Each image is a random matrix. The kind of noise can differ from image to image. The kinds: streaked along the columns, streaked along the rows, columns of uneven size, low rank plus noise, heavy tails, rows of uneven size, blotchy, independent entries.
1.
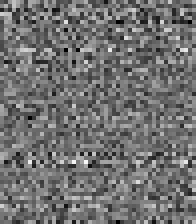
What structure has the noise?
rows of uneven size
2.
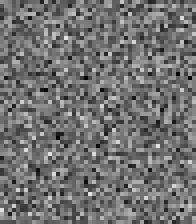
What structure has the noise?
independent entries
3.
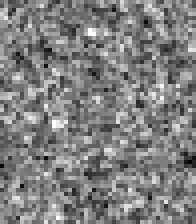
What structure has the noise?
blotchy
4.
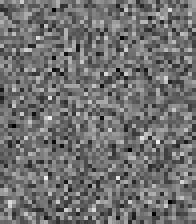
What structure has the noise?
independent entries
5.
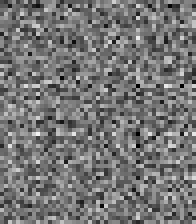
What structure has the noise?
low rank plus noise
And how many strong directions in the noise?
one
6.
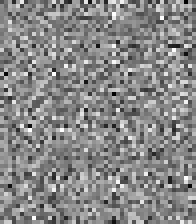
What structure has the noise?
low rank plus noise
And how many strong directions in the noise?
five to eight
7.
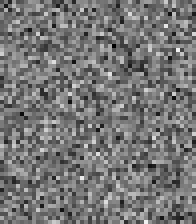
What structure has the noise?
independent entries
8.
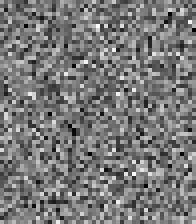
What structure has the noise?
independent entries
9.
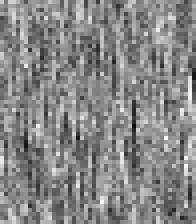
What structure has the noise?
streaked along the columns
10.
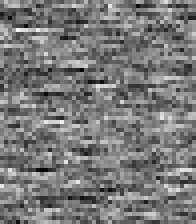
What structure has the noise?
streaked along the rows
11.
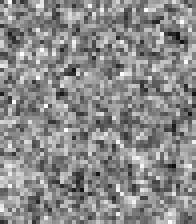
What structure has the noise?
blotchy
